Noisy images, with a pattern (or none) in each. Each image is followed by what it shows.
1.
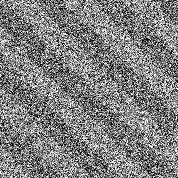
diagonal stripes
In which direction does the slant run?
top left to bottom right
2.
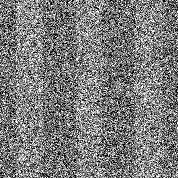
vertical stripes
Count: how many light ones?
3
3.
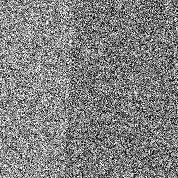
a sharp edge
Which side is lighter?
left
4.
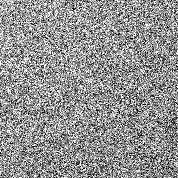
a smooth slope
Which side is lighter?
top left
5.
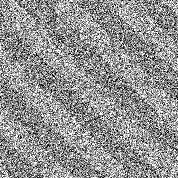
diagonal stripes
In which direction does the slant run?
top left to bottom right
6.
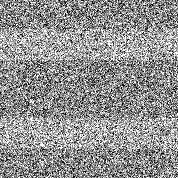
horizontal stripes
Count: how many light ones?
2
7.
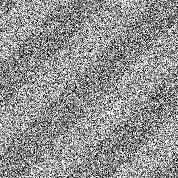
diagonal stripes
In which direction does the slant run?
bottom left to top right
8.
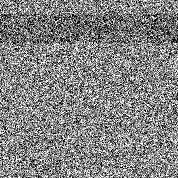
one horizontal stripe
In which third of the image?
top
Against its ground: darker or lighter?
darker
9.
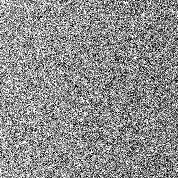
a smooth slope
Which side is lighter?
left
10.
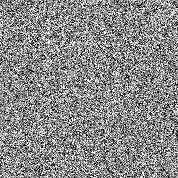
only noise
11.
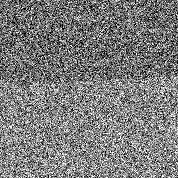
a sharp edge
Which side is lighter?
bottom
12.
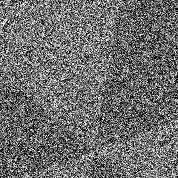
spokes from one point
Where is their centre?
bottom middle
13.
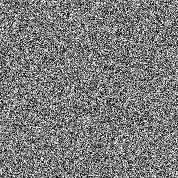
only noise
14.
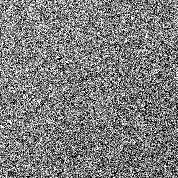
a smooth slope
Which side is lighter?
top left
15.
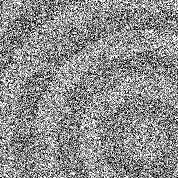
rings round one point
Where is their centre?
bottom right
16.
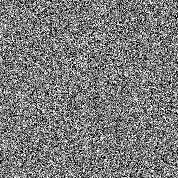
only noise
